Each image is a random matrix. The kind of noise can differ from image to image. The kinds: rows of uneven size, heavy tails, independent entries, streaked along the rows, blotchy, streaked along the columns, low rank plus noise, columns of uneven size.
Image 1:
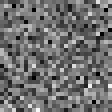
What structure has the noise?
independent entries
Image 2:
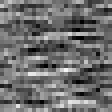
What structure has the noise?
streaked along the rows
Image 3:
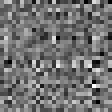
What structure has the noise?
low rank plus noise
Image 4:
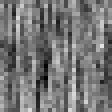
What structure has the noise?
streaked along the columns
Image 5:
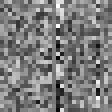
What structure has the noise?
columns of uneven size
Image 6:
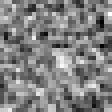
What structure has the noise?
blotchy
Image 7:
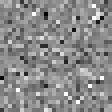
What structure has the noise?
heavy tails
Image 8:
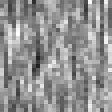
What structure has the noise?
streaked along the columns
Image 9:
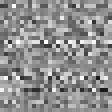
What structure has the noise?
rows of uneven size
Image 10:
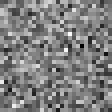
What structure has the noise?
independent entries
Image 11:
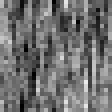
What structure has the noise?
streaked along the columns
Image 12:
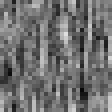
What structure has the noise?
streaked along the columns
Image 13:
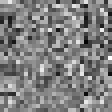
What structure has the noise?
low rank plus noise
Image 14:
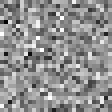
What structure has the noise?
independent entries
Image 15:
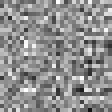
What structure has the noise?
low rank plus noise
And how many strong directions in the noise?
three or four
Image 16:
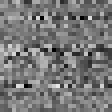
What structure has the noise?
rows of uneven size
